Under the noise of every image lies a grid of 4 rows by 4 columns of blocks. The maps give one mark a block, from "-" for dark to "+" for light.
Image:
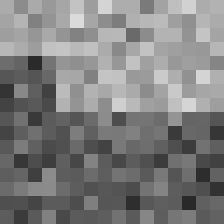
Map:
++++
-+++
----
----
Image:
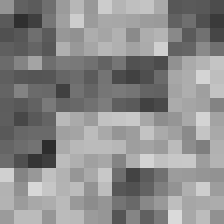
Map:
-++-
---+
-+++
++-+
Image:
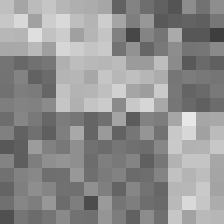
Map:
++--
-++-
---+
---+
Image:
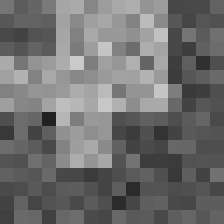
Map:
-++-
+++-
-+--
----
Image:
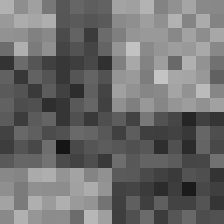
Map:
+-++
--++
----
++--
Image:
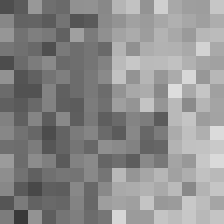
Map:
--++
--++
---+
--++
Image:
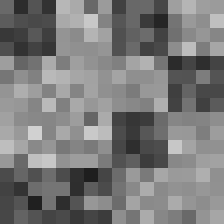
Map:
-+-+
+++-
++-+
--++
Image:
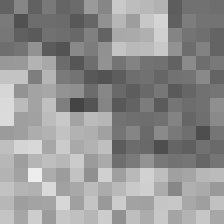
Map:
--+-
+---
++--
++++
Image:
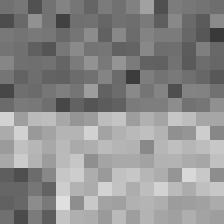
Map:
----
----
++++
-+++
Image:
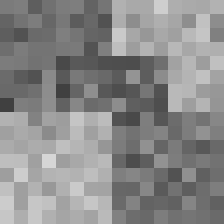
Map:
--++
---+
++--
++--
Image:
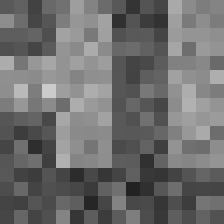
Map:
-+-+
++-+
-+-+
----
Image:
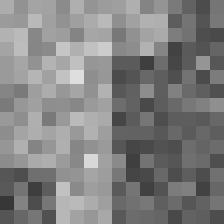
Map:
+++-
++--
++--
-+--
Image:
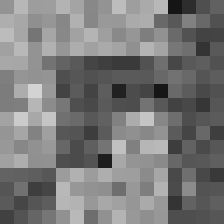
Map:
+++-
+---
+-+-
-++-
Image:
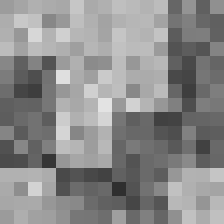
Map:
+++-
-++-
-+--
+--+
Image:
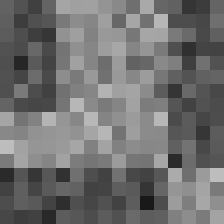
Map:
-++-
-++-
+++-
---+
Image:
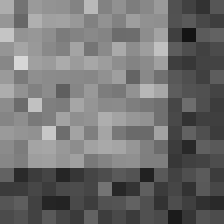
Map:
+++-
+++-
+++-
----
